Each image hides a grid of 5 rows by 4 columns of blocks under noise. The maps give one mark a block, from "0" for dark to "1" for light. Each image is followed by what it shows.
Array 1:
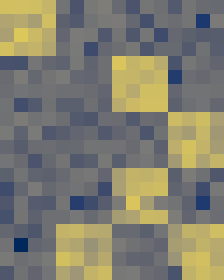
1000
0010
0001
0010
0101
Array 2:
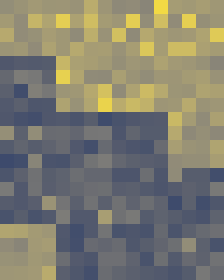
1111
0111
0001
0000
1000
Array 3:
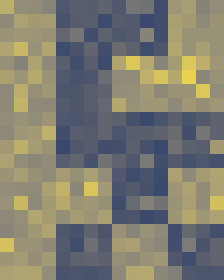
1001
1011
1000
1101
1010
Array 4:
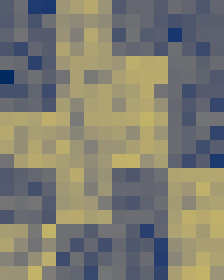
0100
0110
1110
0101
1001
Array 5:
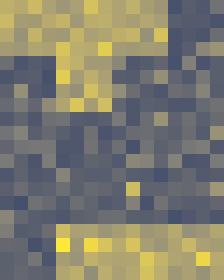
1110
0100
0000
0000
0111
